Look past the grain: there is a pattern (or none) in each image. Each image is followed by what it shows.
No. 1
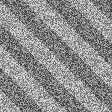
diagonal stripes
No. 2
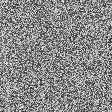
only noise
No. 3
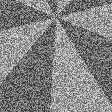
spokes from one point
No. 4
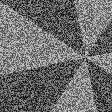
spokes from one point
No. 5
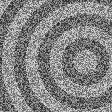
rings round one point
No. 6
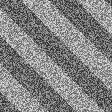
diagonal stripes
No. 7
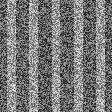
vertical stripes
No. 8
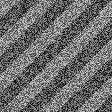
diagonal stripes
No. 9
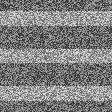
horizontal stripes
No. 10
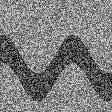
a wavy band
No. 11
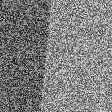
a sharp edge
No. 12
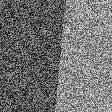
a sharp edge
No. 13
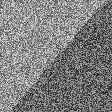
a sharp edge
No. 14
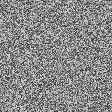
only noise
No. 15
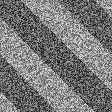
diagonal stripes
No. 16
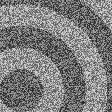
rings round one point
